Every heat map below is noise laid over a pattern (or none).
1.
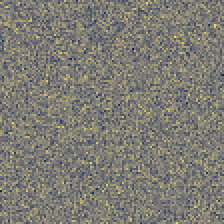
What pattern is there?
only noise
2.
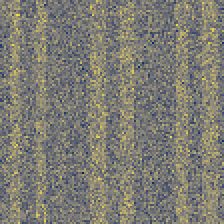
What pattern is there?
bands of columns
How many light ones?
6
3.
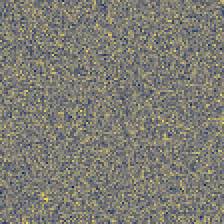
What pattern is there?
only noise
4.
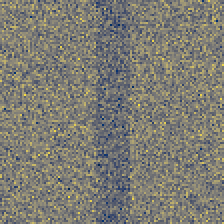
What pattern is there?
one band of columns
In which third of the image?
middle
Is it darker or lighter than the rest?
darker
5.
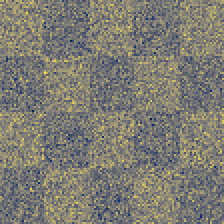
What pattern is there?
a checkerboard
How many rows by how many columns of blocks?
4 by 5
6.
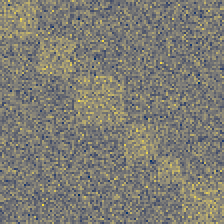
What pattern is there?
blocks along the diagonal
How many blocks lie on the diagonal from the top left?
6
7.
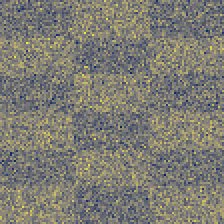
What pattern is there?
a checkerboard
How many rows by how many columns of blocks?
6 by 3
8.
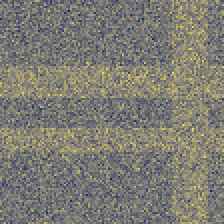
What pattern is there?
bands of rows crossing bands of columns
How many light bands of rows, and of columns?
2 and 1
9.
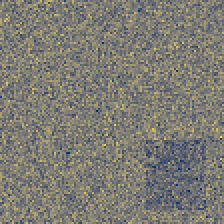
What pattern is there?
one block
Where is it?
bottom right
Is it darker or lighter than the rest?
darker
